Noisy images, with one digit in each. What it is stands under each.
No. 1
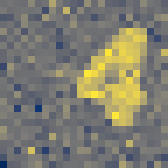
4
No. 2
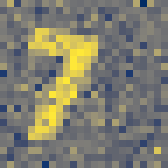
7
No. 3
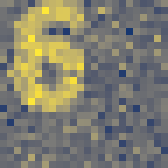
6
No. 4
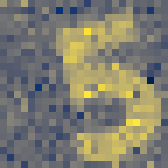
5
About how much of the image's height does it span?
nearly all
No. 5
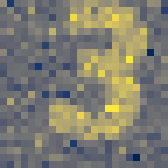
3
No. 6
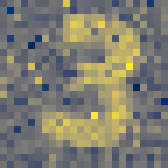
3
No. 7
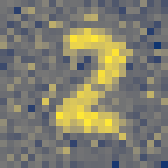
2
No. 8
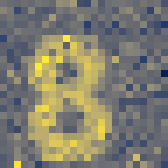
8
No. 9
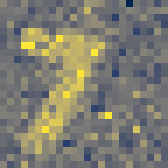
7
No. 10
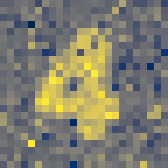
4
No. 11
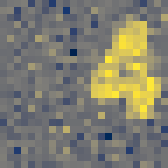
4
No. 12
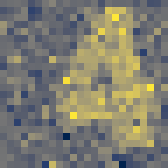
4
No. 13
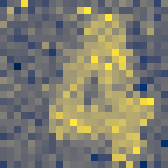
4
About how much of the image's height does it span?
nearly all
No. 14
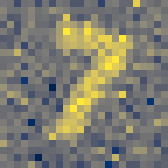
7
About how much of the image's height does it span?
two thirds
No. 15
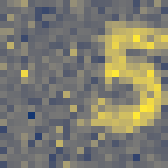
5
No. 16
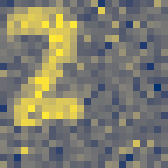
2
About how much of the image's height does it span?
two thirds
